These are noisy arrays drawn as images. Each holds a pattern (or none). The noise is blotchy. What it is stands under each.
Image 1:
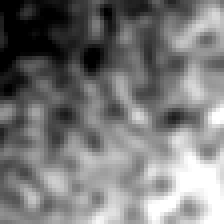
a smooth slope
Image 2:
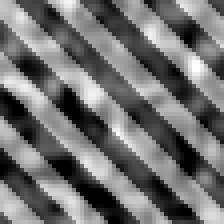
diagonal stripes
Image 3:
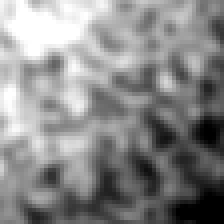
a smooth slope
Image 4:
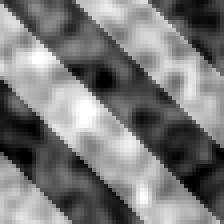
diagonal stripes
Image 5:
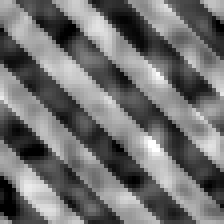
diagonal stripes
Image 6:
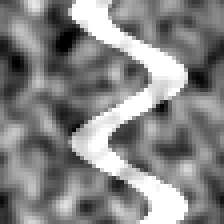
a wavy band
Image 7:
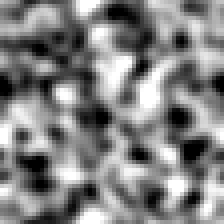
only noise
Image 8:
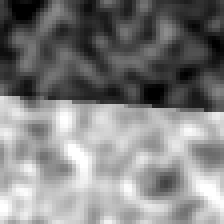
a sharp edge
